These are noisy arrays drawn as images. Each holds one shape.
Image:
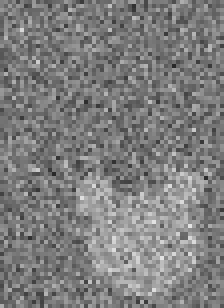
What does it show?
light bear's head
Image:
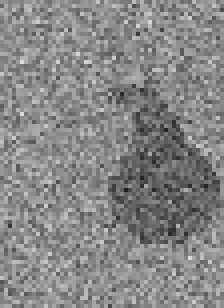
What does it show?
dark pear
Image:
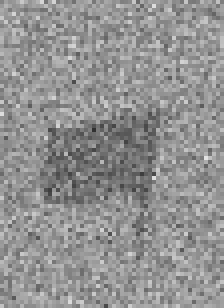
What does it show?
dark flag
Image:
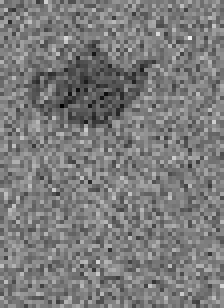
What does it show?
dark teapot
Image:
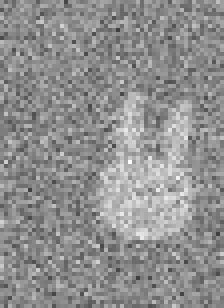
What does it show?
light rabbit's head
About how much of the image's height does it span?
half
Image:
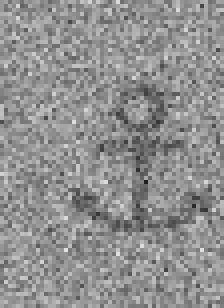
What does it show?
dark anchor
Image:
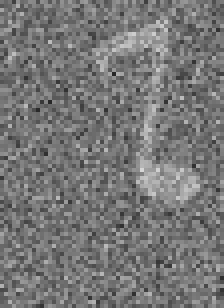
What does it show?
light musical note
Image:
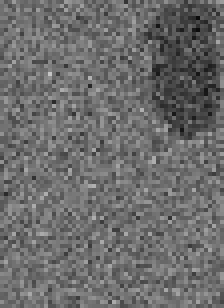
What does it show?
dark footprint
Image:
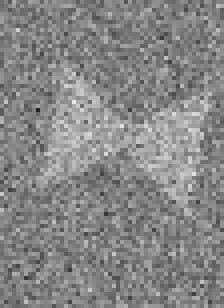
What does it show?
light bow tie
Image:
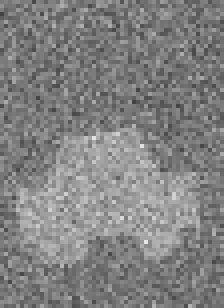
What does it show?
light car
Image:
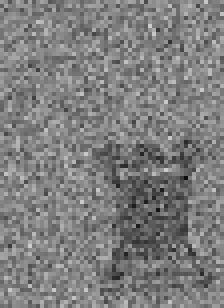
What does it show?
dark chess rook
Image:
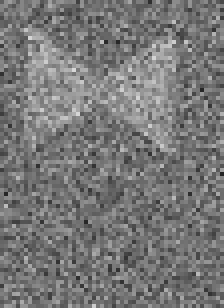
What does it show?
light bow tie
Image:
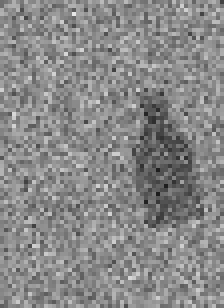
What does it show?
dark bottle
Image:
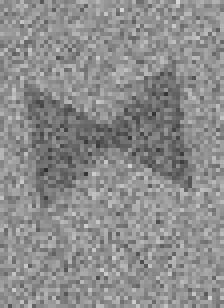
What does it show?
dark bow tie
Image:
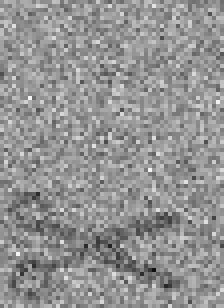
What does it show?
dark pair of scissors
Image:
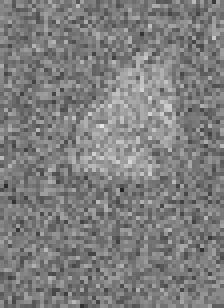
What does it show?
light chess knight
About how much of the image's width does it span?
half
